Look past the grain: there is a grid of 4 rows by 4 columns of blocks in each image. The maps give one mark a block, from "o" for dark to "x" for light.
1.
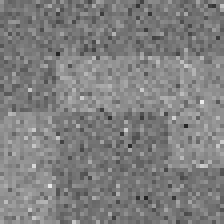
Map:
oooo
oxxx
xoox
xooo
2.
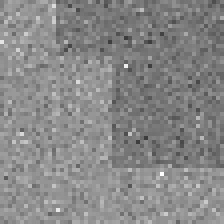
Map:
xooo
xxoo
xxoo
xxxx
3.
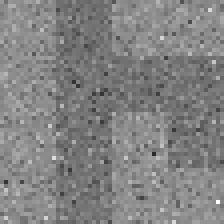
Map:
xoxx
xooo
xoxo
xoxx
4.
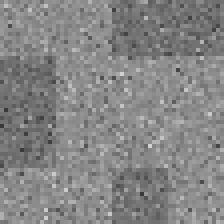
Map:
xxoo
oxxx
oxxx
xxox
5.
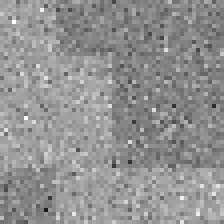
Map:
xooo
xxoo
xxoo
oxxx
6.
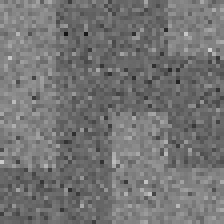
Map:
xoox
xooo
xoxo
ooxx
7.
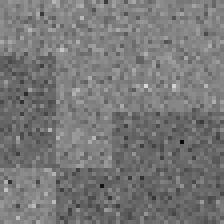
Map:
xxxx
oxxx
oxoo
xooo
